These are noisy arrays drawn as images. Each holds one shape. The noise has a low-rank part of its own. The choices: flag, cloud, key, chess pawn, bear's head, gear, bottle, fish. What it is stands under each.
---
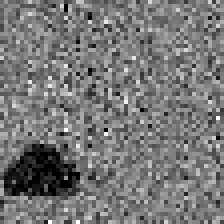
dark cloud, bottom left
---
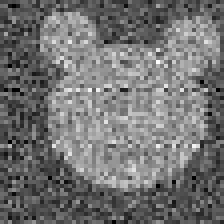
light bear's head
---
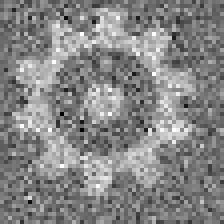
light gear
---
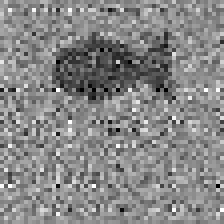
dark fish
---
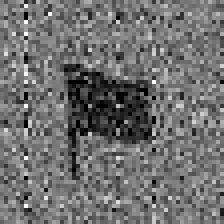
dark flag
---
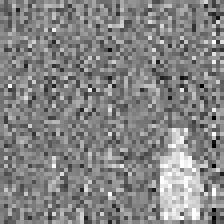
light bottle, bottom right
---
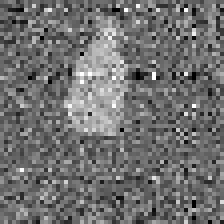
light bottle
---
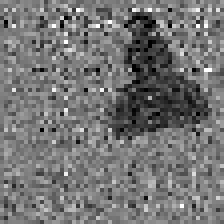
dark chess pawn
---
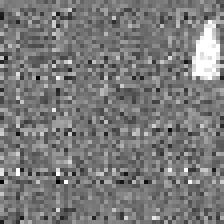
light bottle, top right
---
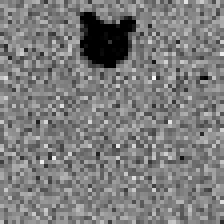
dark bear's head, top middle
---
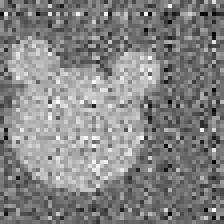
light bear's head
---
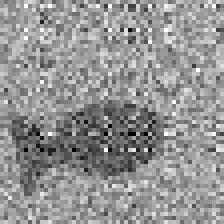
dark fish
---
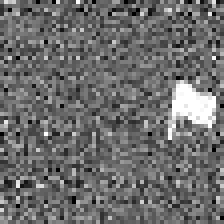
light flag, middle right
